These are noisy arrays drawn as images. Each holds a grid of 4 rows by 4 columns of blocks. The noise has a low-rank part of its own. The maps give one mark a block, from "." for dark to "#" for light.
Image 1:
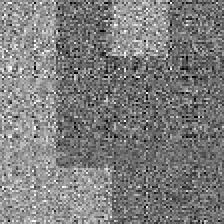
# . # .
# . . .
# . . .
# # . .
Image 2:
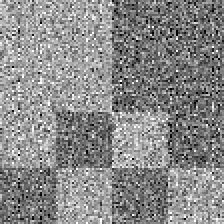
# # . .
# # . .
# . # .
. # . #
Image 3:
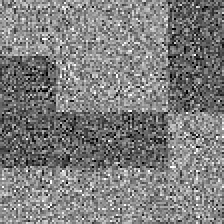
# # # .
. # # .
. . . #
# # # #
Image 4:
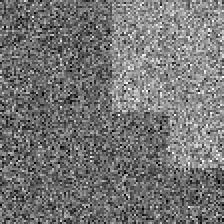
. . # #
. . # #
. . . #
. . . .
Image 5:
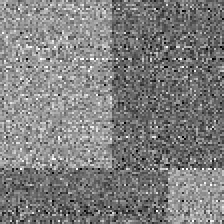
# # . .
# # . .
# # . .
. . . #
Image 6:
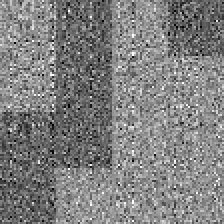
# . # .
# . # #
. . # #
. # # #
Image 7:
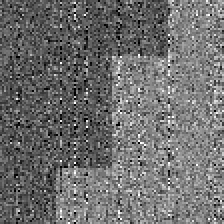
. . . #
. . # #
. . # #
. # # #
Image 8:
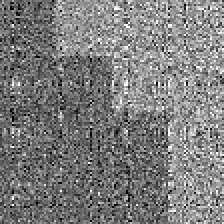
. # # #
. . # #
. . . #
. . . #
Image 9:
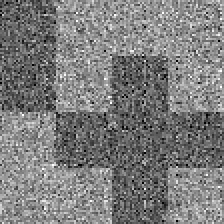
. # # #
. # . #
# . . .
# # . #
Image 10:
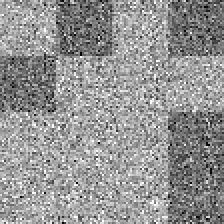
# . # .
. # # #
# # # .
# # # .
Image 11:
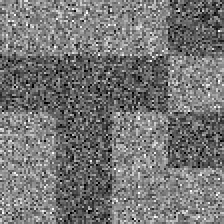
# # # .
. . . #
# . # .
# . # #
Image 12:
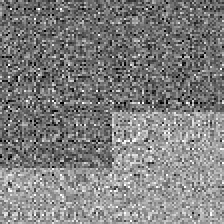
. . . .
. . . .
. . # #
# # # #
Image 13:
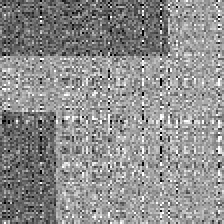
. . . #
# # # #
. # # #
. # # #
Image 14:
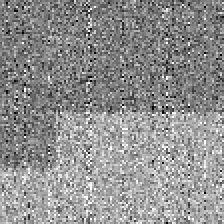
. . . .
. . . .
. # # #
# # # #
